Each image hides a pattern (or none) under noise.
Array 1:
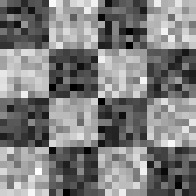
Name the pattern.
a checkerboard
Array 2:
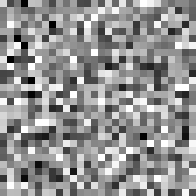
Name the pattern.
only noise
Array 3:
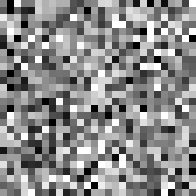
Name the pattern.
only noise
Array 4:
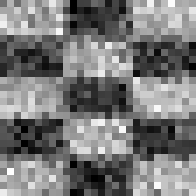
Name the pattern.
a checkerboard
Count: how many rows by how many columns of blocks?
5 by 3
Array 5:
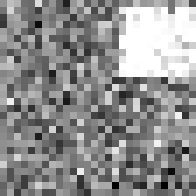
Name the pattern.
one block
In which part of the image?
top right
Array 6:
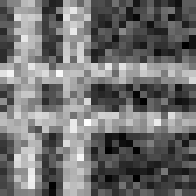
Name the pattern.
bands of rows crossing bands of columns
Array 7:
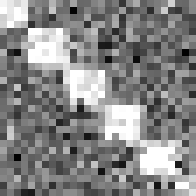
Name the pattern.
blocks along the diagonal
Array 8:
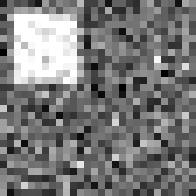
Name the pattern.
one block
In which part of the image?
top left
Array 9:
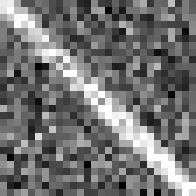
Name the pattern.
a diagonal band
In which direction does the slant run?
top left to bottom right
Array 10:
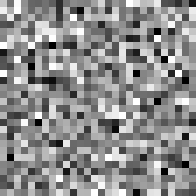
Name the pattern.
only noise
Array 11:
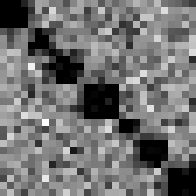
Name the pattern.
blocks along the diagonal
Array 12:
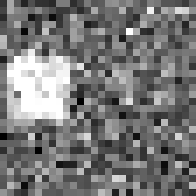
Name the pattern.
one block
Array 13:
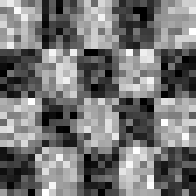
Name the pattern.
a checkerboard
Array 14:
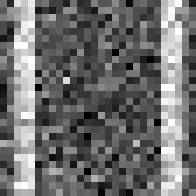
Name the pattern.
bands of columns
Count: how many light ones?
2
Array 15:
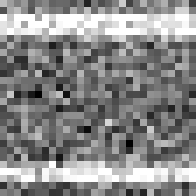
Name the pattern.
bands of rows
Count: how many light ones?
2
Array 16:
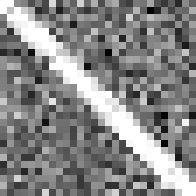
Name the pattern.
a diagonal band
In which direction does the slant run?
top left to bottom right
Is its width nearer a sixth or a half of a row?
a sixth
